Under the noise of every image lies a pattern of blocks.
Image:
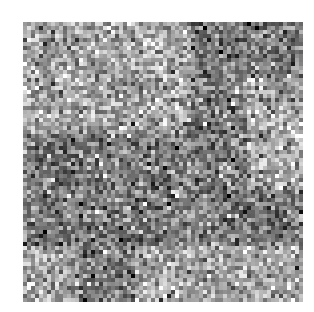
no symmetry
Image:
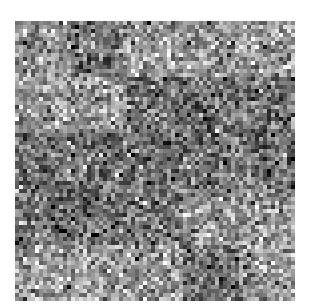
the same after a half turn
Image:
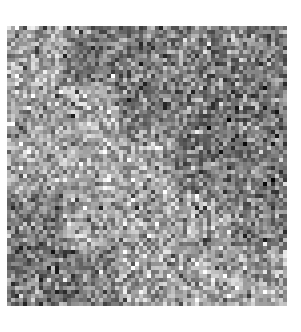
mirrored about the diagonal from the bottom left
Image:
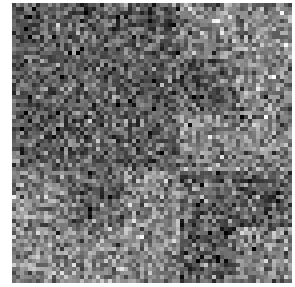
mirrored about the diagonal from the top left
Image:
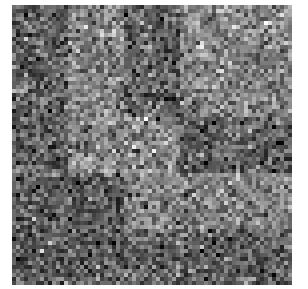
mirrored about the diagonal from the bottom left
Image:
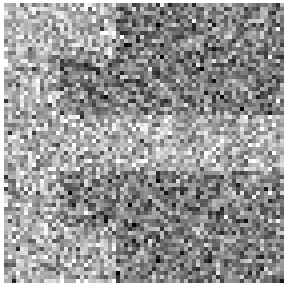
top and bottom mirror each other
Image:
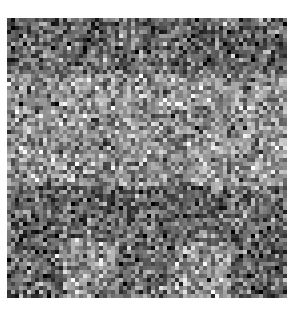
left and right mirror each other
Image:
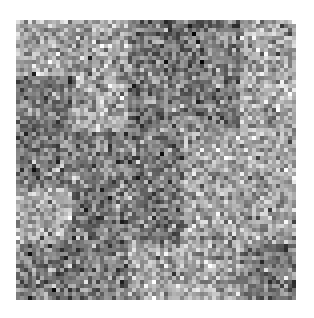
no symmetry
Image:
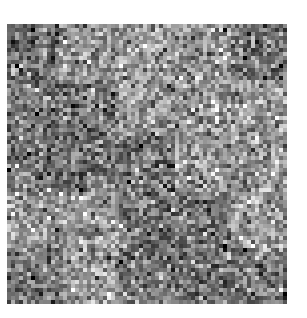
mirrored about the diagonal from the bottom left
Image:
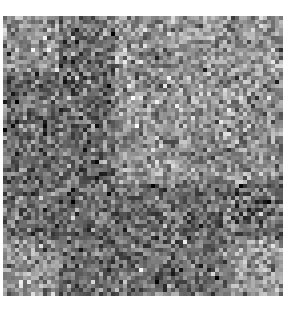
mirrored about the diagonal from the bottom left
